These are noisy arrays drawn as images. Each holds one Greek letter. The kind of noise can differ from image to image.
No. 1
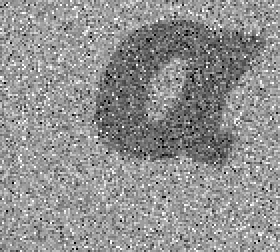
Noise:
heavy tails
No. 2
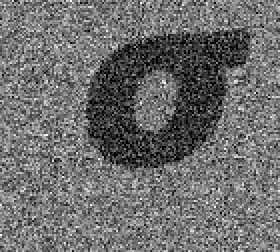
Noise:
low rank plus noise
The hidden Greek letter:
sigma
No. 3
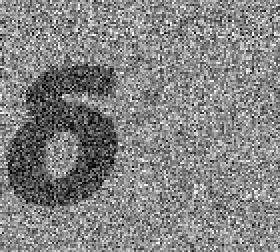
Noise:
low rank plus noise
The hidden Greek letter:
delta
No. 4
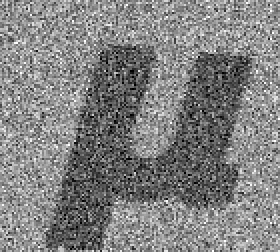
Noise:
low rank plus noise
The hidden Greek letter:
mu
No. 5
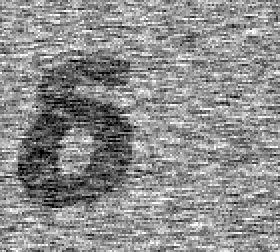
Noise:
streaked along the rows
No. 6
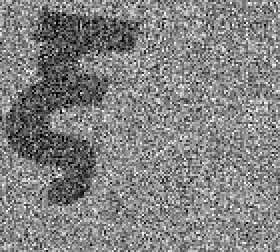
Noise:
low rank plus noise
